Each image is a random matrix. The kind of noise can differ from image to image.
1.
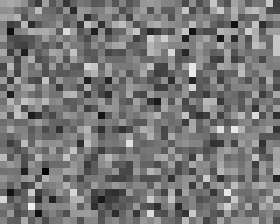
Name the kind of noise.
low rank plus noise
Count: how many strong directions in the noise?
five to eight
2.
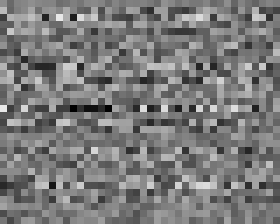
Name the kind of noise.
rows of uneven size
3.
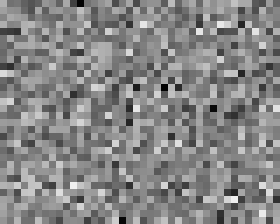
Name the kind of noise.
low rank plus noise
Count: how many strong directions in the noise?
three or four
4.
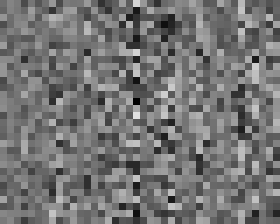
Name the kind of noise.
columns of uneven size
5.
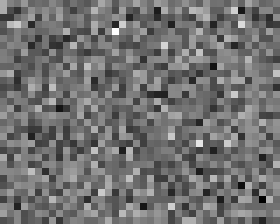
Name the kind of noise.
independent entries
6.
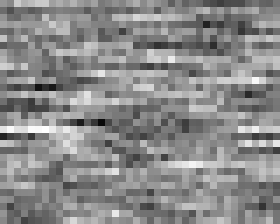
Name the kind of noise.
streaked along the rows
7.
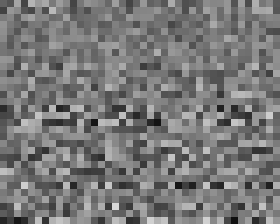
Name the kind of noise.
rows of uneven size
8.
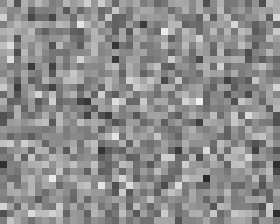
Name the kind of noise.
low rank plus noise
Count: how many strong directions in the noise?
five to eight
